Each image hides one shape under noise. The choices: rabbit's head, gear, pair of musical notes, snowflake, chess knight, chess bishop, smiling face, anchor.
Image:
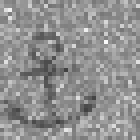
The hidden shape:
anchor
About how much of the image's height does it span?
two thirds
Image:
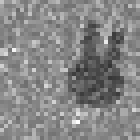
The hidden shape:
rabbit's head
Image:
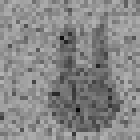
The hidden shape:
rabbit's head
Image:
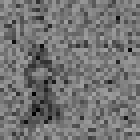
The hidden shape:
chess bishop
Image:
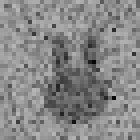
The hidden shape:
rabbit's head
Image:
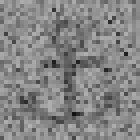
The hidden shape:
anchor
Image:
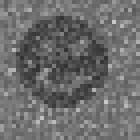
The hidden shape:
smiling face
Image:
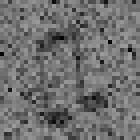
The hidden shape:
pair of musical notes
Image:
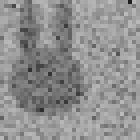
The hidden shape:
rabbit's head
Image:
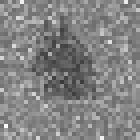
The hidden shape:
chess knight
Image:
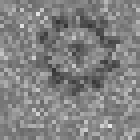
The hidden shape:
gear
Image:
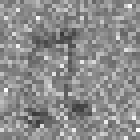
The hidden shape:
pair of musical notes
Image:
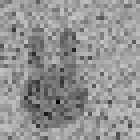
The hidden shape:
rabbit's head
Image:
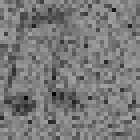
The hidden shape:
pair of musical notes
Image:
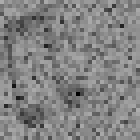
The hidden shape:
pair of musical notes
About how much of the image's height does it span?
nearly all
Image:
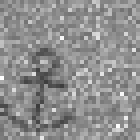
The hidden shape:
anchor
